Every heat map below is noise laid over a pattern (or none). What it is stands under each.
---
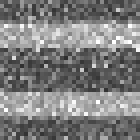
horizontal stripes
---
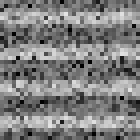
horizontal stripes
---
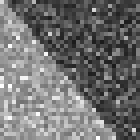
a sharp edge
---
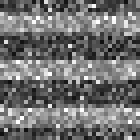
horizontal stripes
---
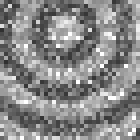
rings round one point
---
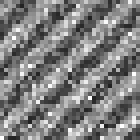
diagonal stripes
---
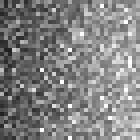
a smooth slope
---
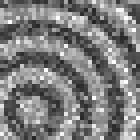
rings round one point
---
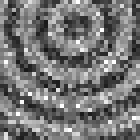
rings round one point
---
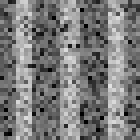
vertical stripes
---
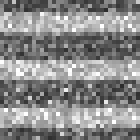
horizontal stripes
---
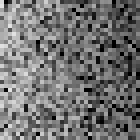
a smooth slope
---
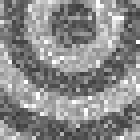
rings round one point
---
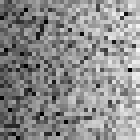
a smooth slope
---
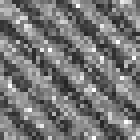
diagonal stripes
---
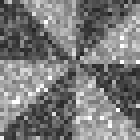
spokes from one point
